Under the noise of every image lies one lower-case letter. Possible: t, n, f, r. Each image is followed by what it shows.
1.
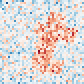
red t
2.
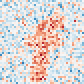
red f
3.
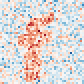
red f
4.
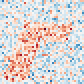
red r
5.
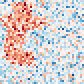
red t
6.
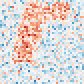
red r
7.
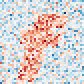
red f
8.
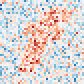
red f
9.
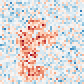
red t
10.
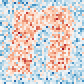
red n
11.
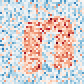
red n
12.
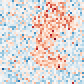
red t
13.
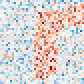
red r
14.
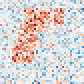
red r
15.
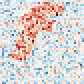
red f
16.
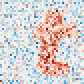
red t
